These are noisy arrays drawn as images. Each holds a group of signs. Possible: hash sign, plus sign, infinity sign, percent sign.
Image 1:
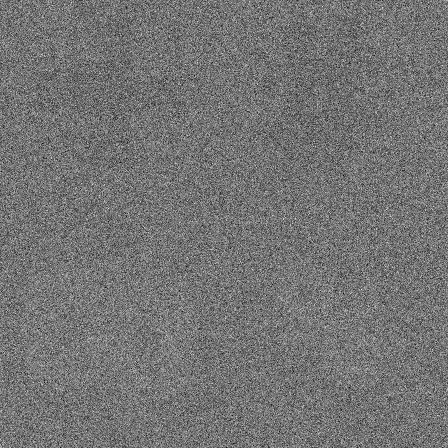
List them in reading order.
top left: dark plus sign; top right: dark hash sign; bottom left: light infinity sign; bottom right: light percent sign
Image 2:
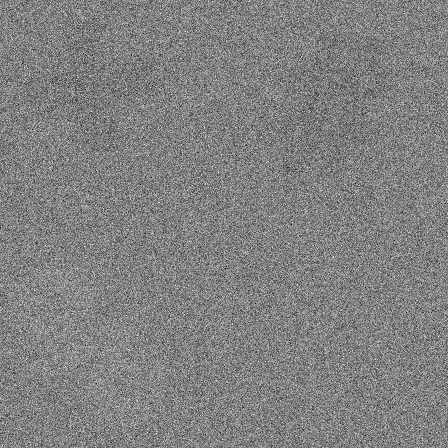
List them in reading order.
top left: dark plus sign; top right: dark hash sign; bottom left: light percent sign
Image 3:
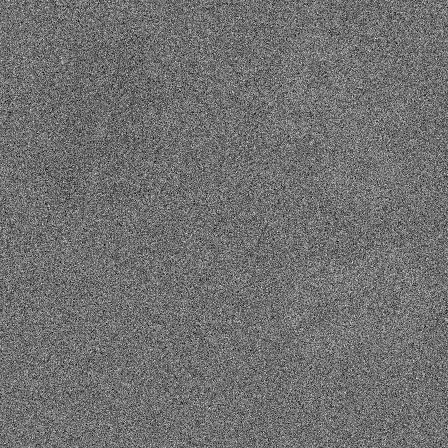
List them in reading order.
top left: dark hash sign; top right: light percent sign; bottom right: light infinity sign
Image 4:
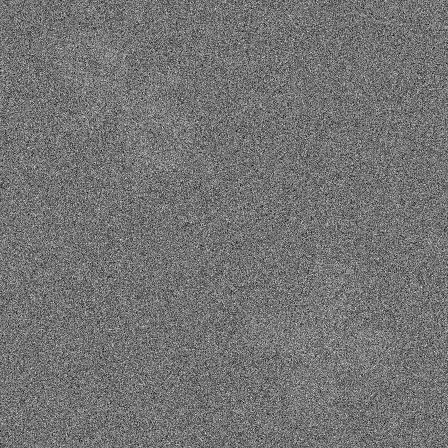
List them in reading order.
top left: light percent sign; bottom right: light plus sign
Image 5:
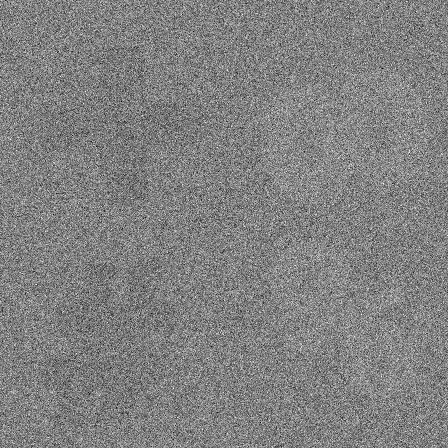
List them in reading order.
top left: dark plus sign; top right: light infinity sign; bottom left: dark hash sign; bottom right: light percent sign
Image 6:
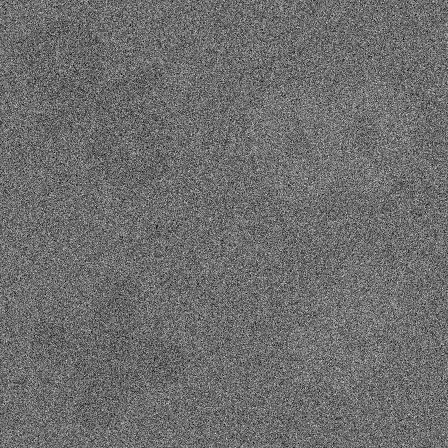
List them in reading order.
top left: dark percent sign; top right: light infinity sign; bottom left: dark plus sign; bottom right: light hash sign
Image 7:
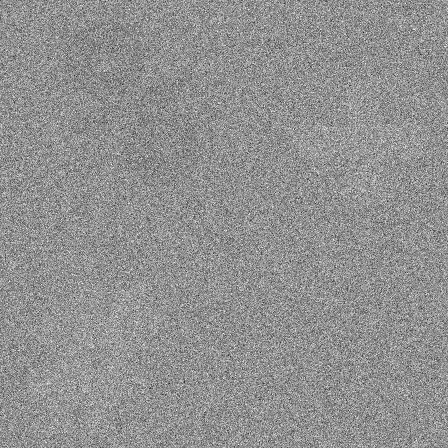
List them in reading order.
top left: dark percent sign; top right: light plus sign; bottom left: light hash sign
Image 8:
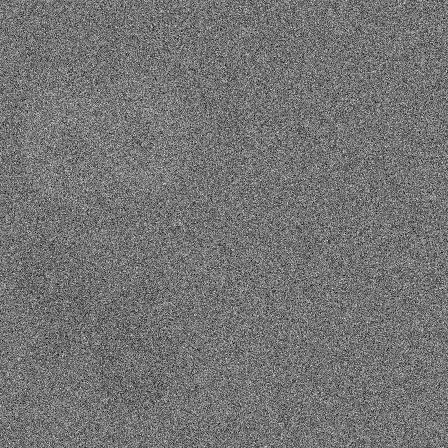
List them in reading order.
top left: light infinity sign; bottom left: dark percent sign
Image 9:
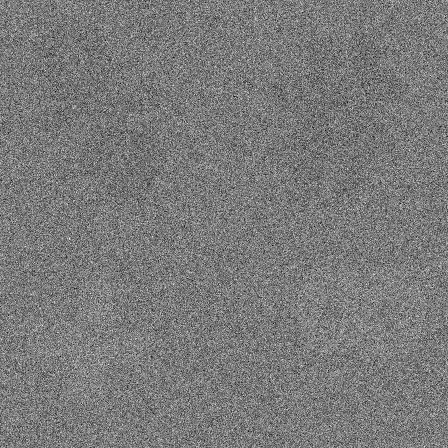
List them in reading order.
top left: dark percent sign; top right: dark hash sign; bottom left: light plus sign; bottom right: light infinity sign
